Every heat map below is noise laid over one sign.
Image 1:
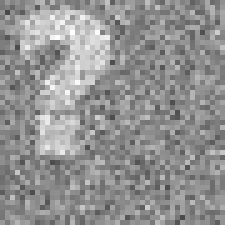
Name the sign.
question mark
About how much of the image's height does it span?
two thirds
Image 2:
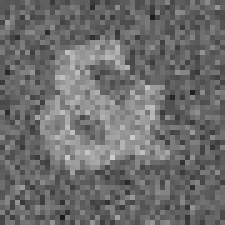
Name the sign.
ampersand
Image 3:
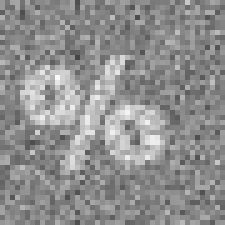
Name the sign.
percent sign
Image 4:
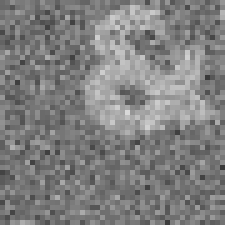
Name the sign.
ampersand
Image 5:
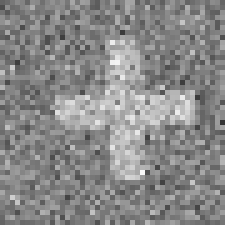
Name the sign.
plus sign
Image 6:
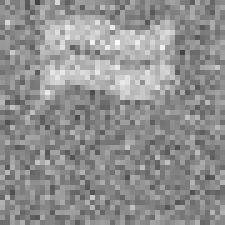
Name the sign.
approximately sign
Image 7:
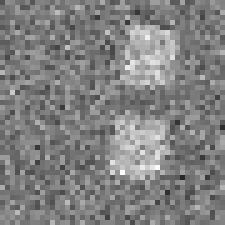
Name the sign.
colon
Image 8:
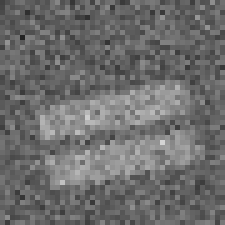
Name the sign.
equals sign
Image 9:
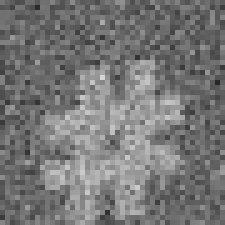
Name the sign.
hash sign
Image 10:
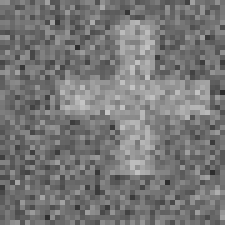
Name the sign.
plus sign
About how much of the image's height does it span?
two thirds
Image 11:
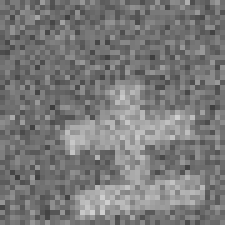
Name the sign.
plus-minus sign
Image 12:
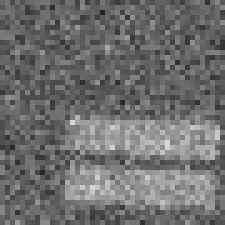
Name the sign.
equals sign
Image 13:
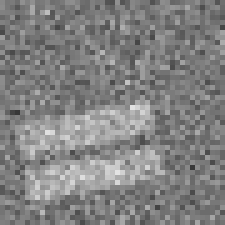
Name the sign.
equals sign
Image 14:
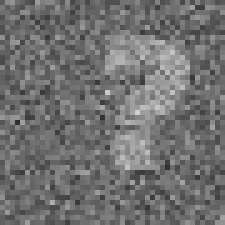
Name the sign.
question mark
